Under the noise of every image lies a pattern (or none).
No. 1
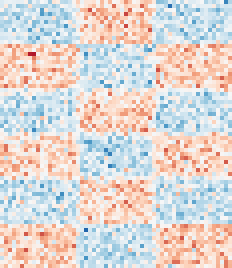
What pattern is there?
a checkerboard
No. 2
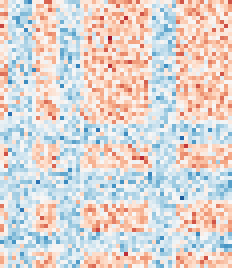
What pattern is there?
bands of rows crossing bands of columns
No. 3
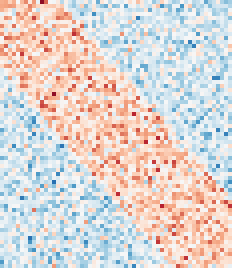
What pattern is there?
a diagonal band
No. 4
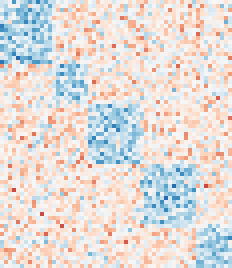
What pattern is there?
blocks along the diagonal
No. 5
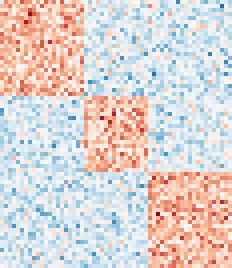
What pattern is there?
blocks along the diagonal
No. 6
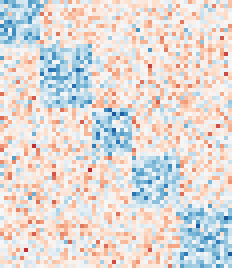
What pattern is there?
blocks along the diagonal
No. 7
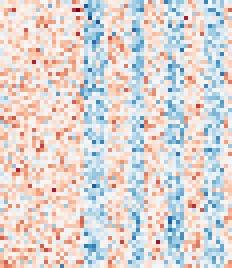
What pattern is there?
bands of columns
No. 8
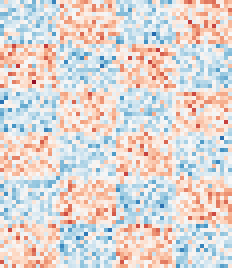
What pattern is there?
a checkerboard
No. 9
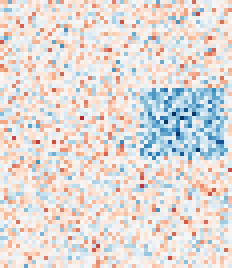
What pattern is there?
one block
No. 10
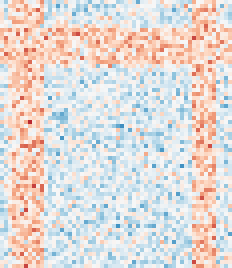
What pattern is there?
bands of rows crossing bands of columns
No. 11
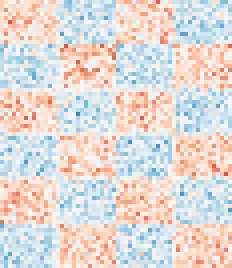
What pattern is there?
a checkerboard
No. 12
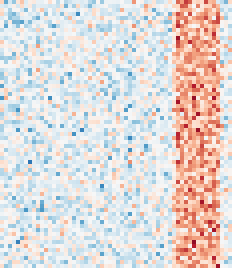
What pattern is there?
one band of columns
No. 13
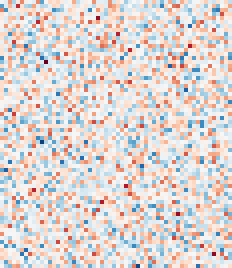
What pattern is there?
only noise
